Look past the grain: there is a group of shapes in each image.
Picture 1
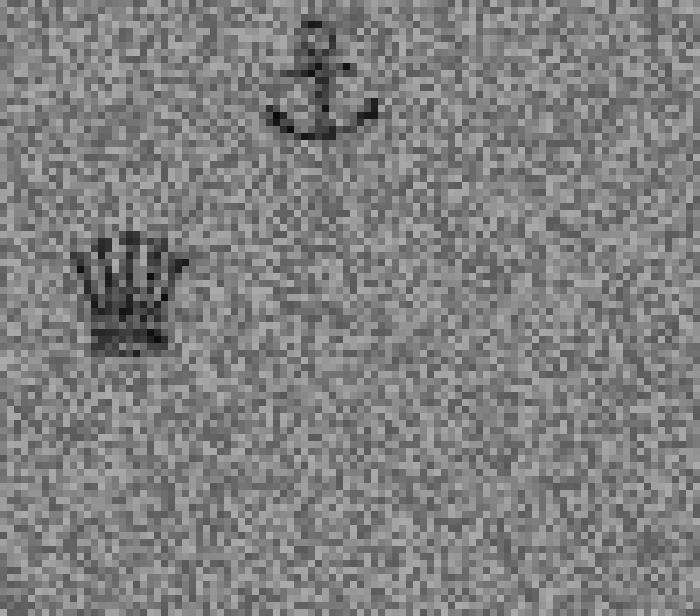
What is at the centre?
nothing
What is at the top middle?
anchor
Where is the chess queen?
middle left
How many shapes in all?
2
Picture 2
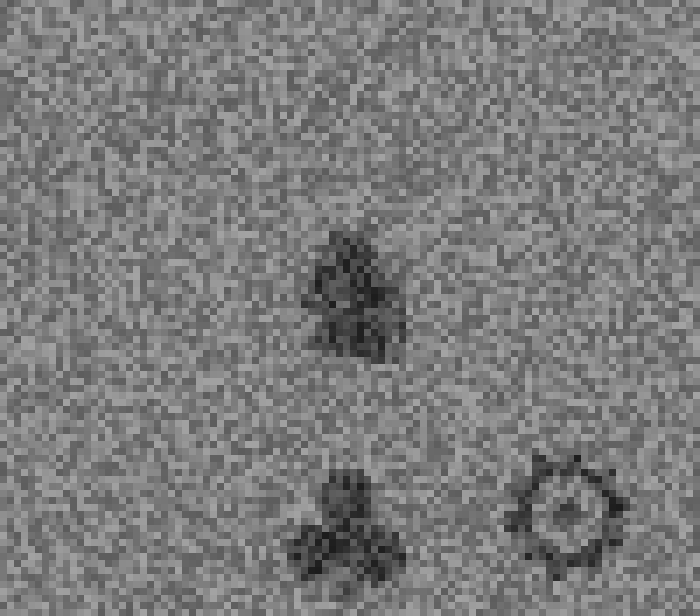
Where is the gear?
bottom right
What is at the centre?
chess knight
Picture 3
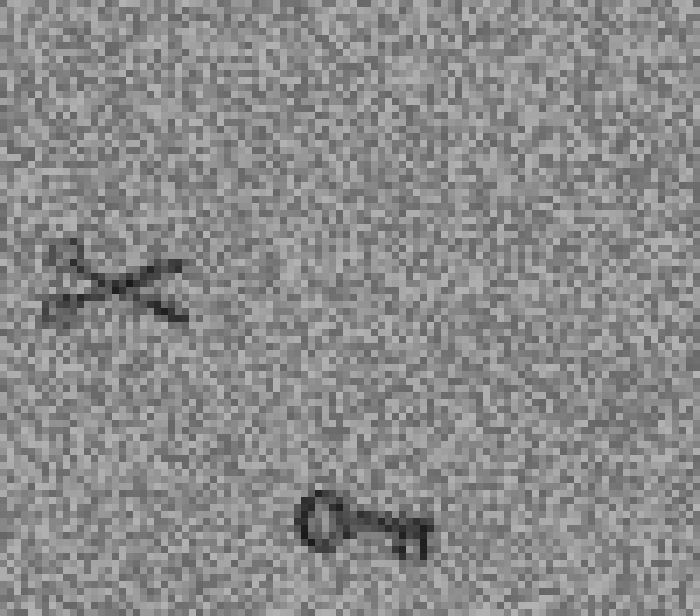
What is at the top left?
nothing
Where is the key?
bottom middle
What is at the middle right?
nothing
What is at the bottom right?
nothing
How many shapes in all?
2
